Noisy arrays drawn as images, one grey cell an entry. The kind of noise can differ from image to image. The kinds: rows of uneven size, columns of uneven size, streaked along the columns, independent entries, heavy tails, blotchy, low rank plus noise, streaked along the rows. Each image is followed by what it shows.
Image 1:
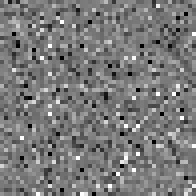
heavy tails
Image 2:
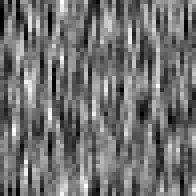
streaked along the columns
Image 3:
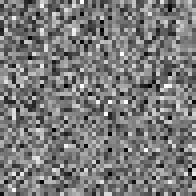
low rank plus noise
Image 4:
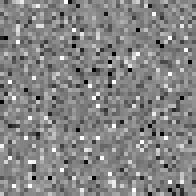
heavy tails
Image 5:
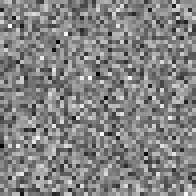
independent entries
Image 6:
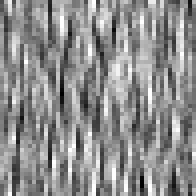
streaked along the columns
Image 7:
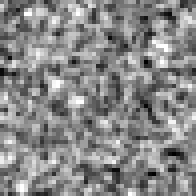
blotchy
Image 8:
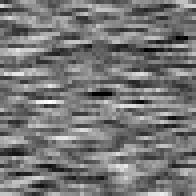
streaked along the rows
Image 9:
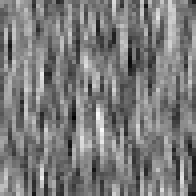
streaked along the columns
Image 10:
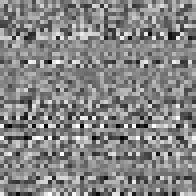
rows of uneven size
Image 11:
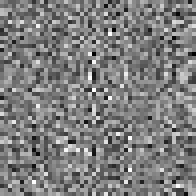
low rank plus noise
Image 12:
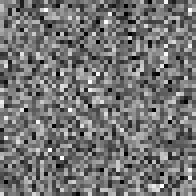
independent entries
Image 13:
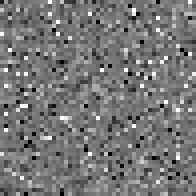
heavy tails
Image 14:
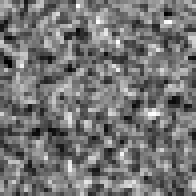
blotchy
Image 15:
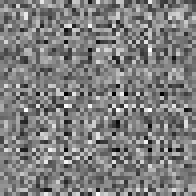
low rank plus noise
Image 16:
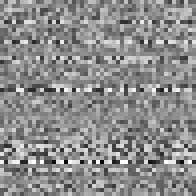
rows of uneven size
